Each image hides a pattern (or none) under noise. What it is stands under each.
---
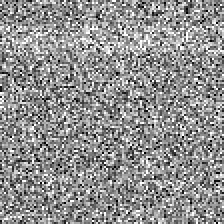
one horizontal stripe
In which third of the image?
top
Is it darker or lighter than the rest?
lighter
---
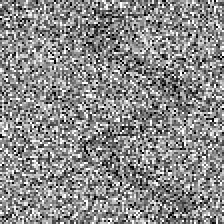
a wavy band
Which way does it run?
top to bottom
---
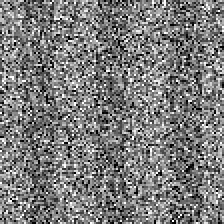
vertical stripes
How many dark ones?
3
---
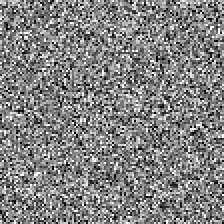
only noise
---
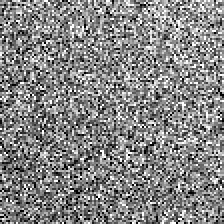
a smooth slope
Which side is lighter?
top right
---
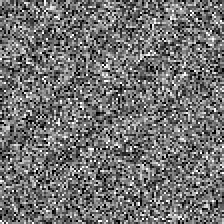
diagonal stripes
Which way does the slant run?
bottom left to top right
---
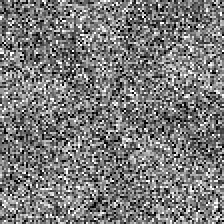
spokes from one point
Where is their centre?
centre
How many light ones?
5
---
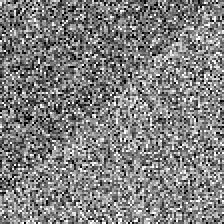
a sharp edge
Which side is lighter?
bottom right
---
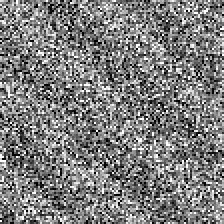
diagonal stripes
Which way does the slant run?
top left to bottom right
